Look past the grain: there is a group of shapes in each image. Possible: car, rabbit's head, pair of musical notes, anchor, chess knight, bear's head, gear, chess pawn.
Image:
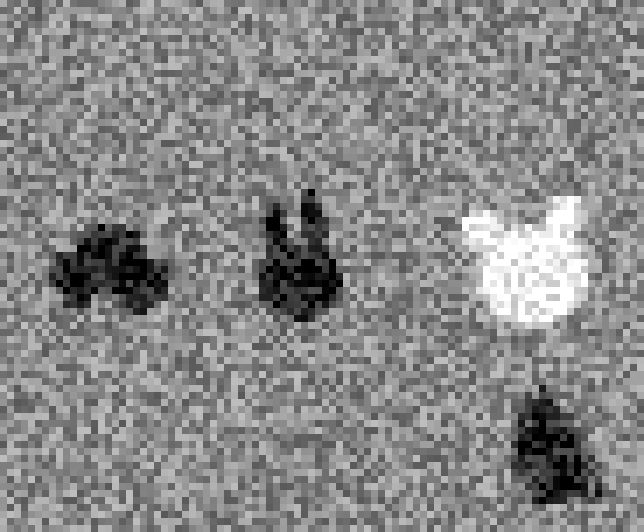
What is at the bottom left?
nothing
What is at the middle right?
bear's head
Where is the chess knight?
bottom right
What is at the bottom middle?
nothing
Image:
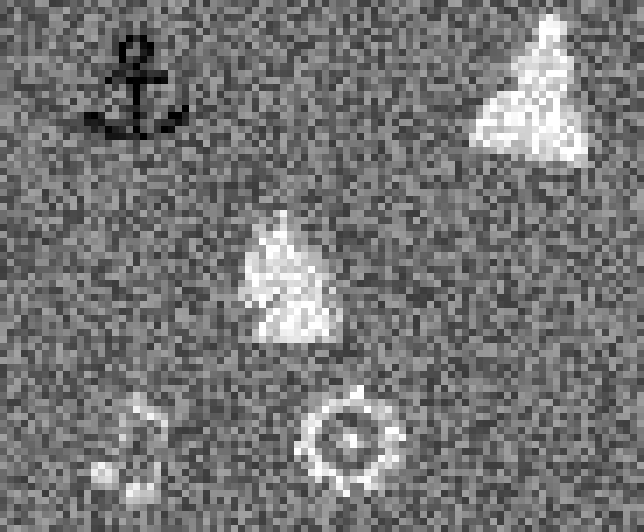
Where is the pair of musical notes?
bottom left
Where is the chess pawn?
top right
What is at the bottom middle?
gear
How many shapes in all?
5
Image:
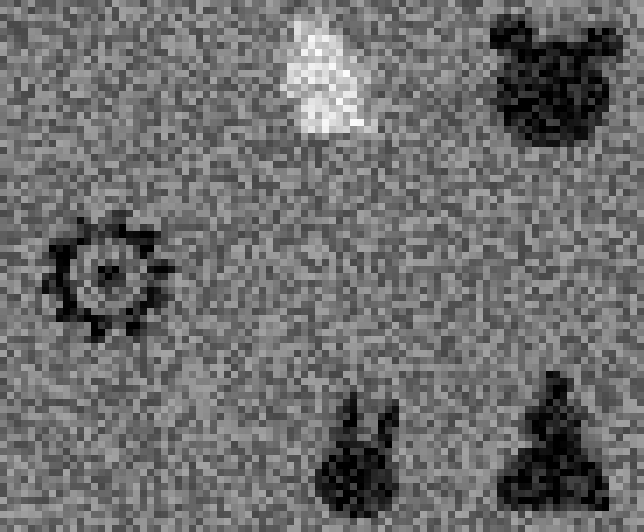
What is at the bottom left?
nothing
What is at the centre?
nothing
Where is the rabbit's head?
bottom middle
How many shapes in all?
5
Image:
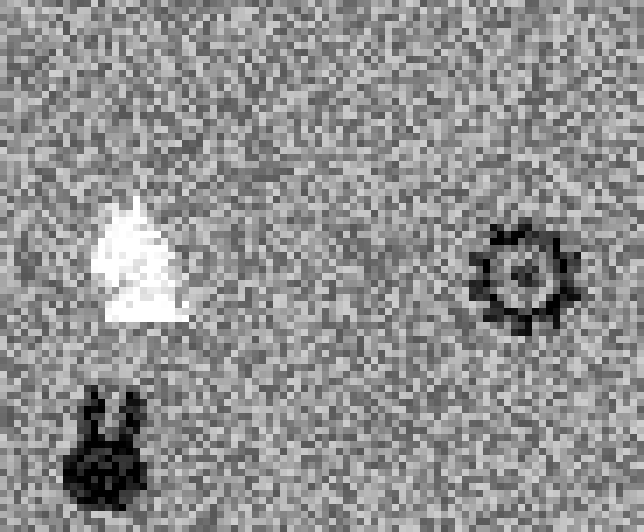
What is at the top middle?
nothing
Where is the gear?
middle right
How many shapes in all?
3
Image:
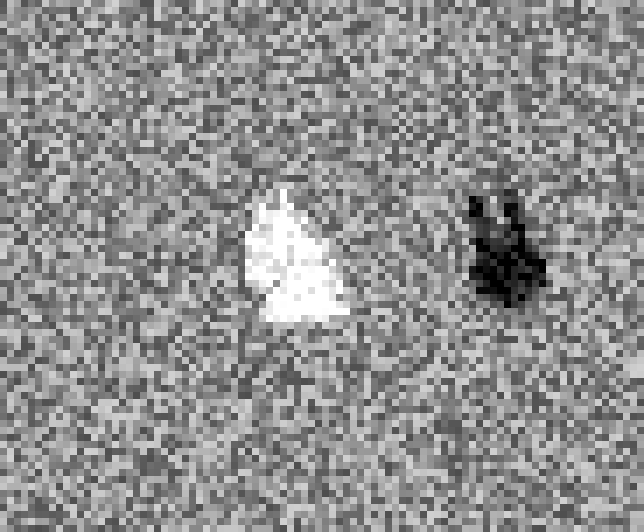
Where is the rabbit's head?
middle right
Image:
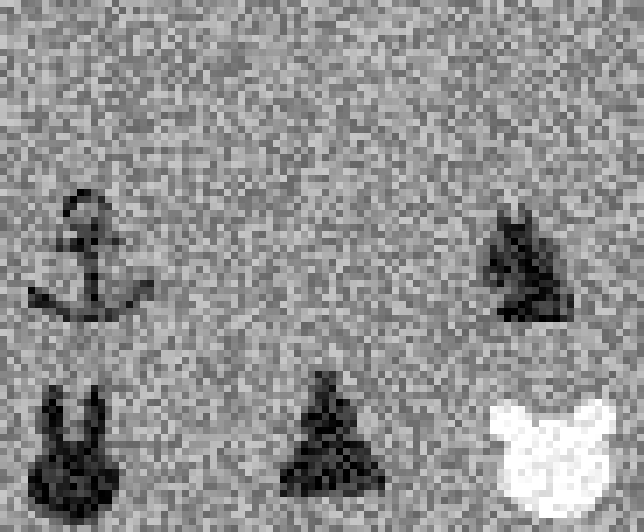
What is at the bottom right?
bear's head
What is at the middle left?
anchor
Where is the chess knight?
middle right
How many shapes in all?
5
